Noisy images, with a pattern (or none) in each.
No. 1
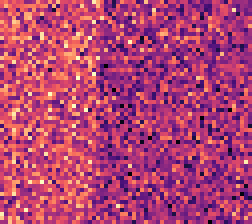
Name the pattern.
a sharp edge
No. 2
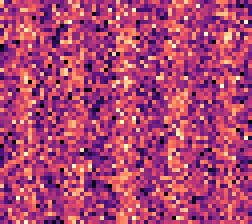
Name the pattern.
vertical stripes
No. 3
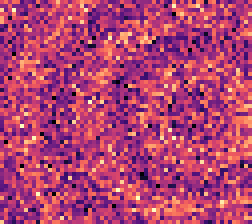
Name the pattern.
rings round one point
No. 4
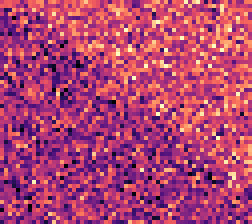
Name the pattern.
a sharp edge
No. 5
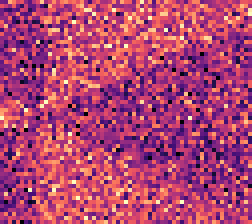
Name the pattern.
spokes from one point
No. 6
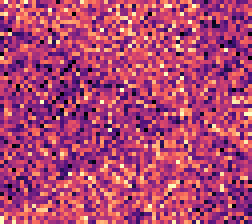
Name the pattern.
spokes from one point
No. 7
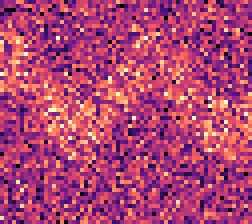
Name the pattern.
a wavy band
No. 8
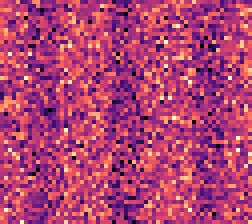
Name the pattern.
vertical stripes
